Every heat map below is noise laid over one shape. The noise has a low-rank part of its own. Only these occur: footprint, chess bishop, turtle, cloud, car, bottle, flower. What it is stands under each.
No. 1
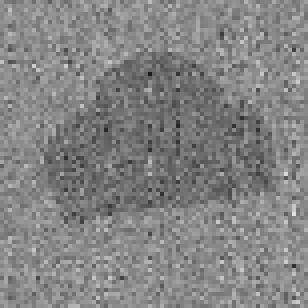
cloud
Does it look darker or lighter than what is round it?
darker
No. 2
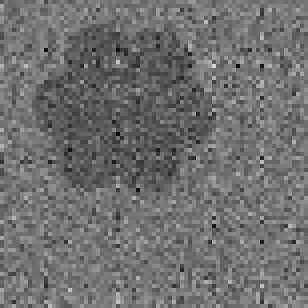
flower
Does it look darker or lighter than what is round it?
darker
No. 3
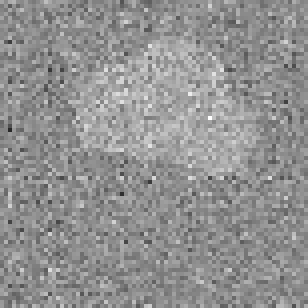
cloud
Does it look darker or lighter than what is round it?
lighter
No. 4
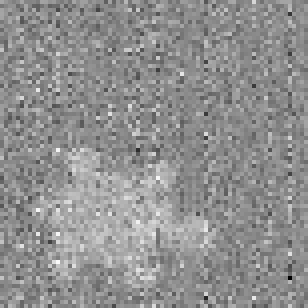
turtle
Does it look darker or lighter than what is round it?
lighter
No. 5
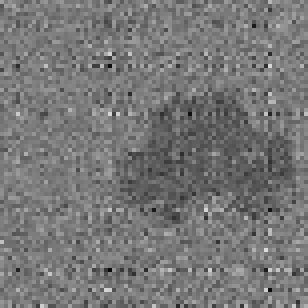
car
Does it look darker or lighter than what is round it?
darker
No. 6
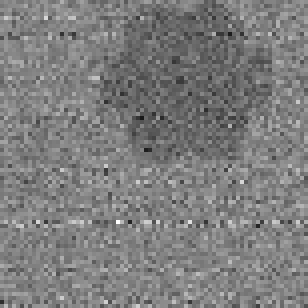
flower
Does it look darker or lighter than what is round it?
darker
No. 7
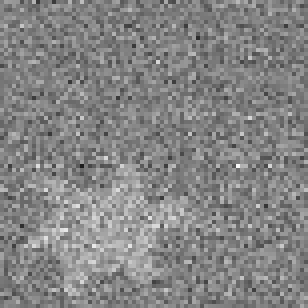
turtle
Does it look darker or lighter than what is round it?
lighter
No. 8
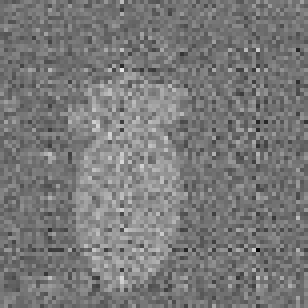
footprint
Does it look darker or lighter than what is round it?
lighter
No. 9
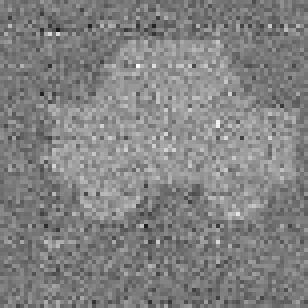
car
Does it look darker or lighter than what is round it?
lighter
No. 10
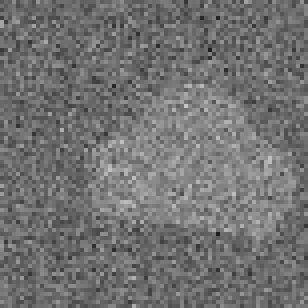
cloud
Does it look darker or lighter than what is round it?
lighter
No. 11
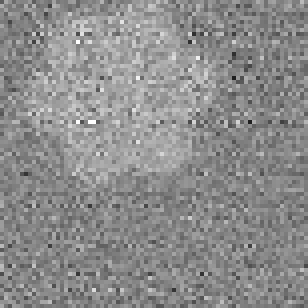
flower
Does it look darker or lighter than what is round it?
lighter
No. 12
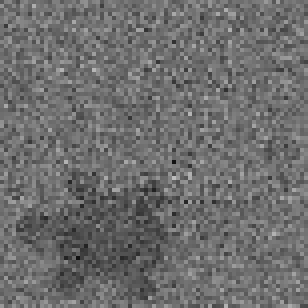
turtle
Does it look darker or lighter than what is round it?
darker
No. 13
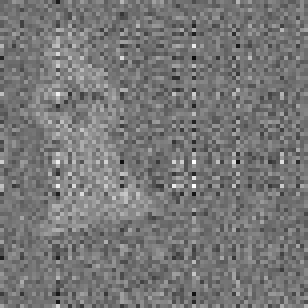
chess bishop
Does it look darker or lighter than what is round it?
lighter
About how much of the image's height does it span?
two thirds
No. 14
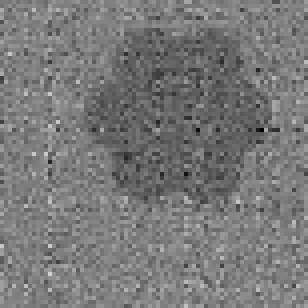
flower
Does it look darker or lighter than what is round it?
darker
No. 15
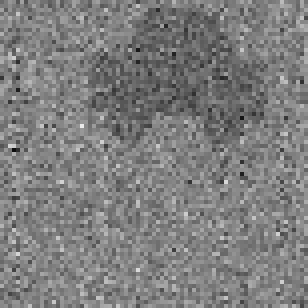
car
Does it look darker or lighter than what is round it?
darker
